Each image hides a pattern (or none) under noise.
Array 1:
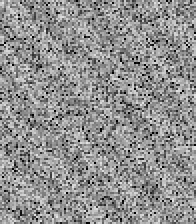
diagonal stripes
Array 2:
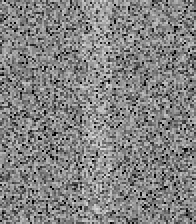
one vertical stripe
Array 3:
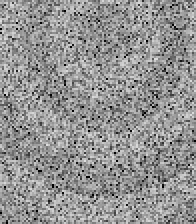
rings round one point
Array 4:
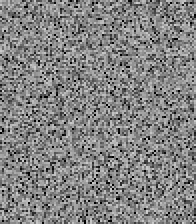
only noise
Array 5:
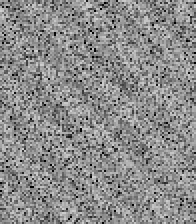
diagonal stripes
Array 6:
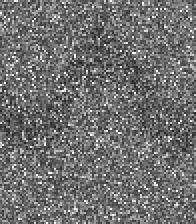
a wavy band
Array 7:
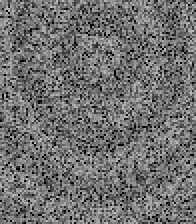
rings round one point
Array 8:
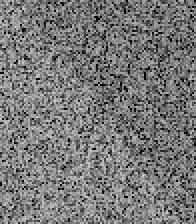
a sharp edge
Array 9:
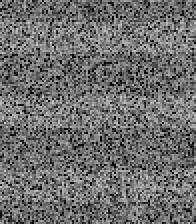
horizontal stripes
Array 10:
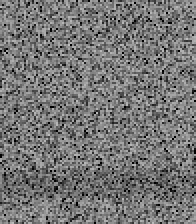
one horizontal stripe
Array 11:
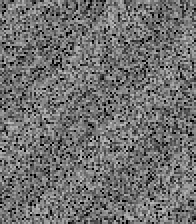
diagonal stripes
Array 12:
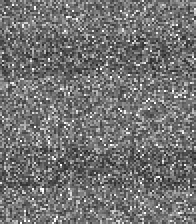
horizontal stripes
